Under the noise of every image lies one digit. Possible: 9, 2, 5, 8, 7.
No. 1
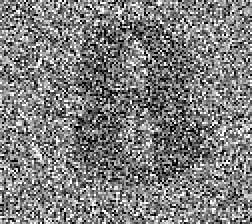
8
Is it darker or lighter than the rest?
darker
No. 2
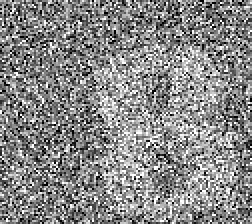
8
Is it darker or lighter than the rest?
lighter
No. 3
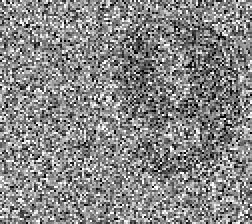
9
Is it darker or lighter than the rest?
darker
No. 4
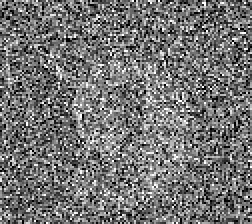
9
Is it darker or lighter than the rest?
lighter
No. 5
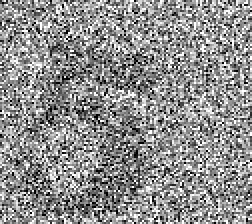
5
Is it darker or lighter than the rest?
darker
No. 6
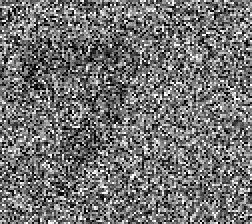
7
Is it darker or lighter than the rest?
darker
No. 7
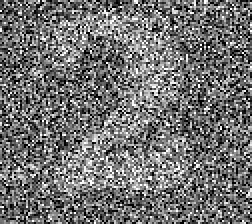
2
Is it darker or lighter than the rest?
lighter
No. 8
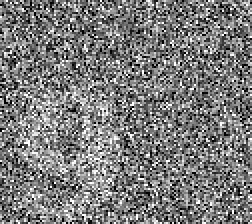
9
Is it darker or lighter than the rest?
lighter
